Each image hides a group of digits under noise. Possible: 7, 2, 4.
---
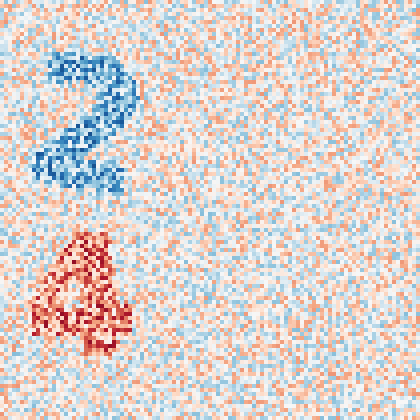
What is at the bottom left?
4
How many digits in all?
2
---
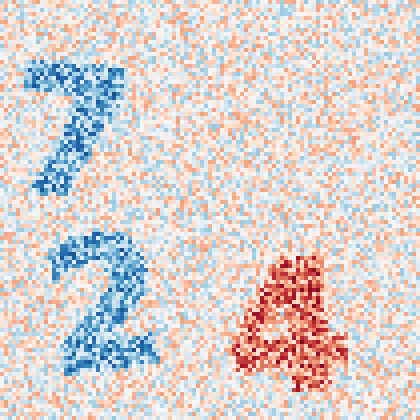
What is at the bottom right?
4
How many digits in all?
3
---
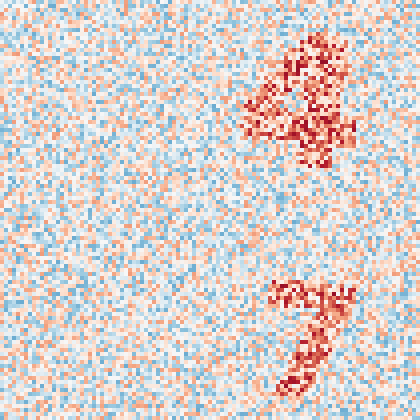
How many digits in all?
2
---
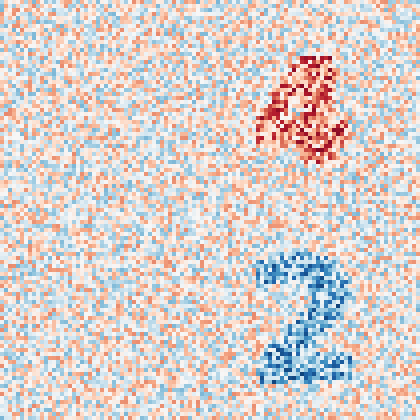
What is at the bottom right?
2
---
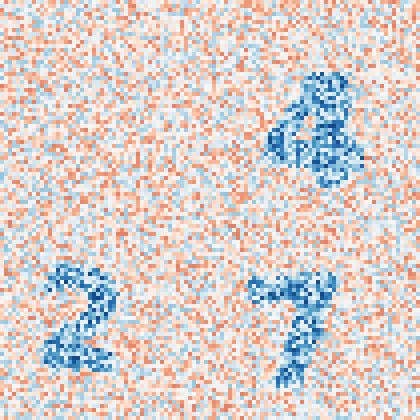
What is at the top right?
4
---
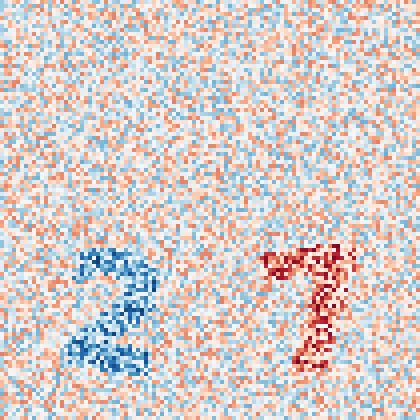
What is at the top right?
nothing
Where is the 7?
bottom right
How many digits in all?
2
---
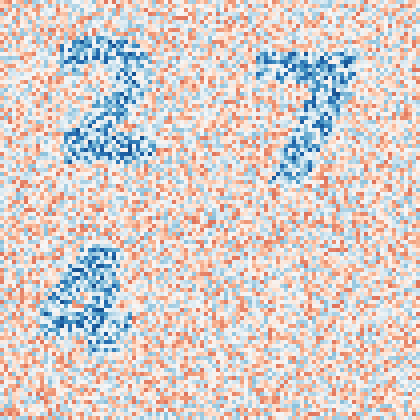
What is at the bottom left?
4
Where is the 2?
top left
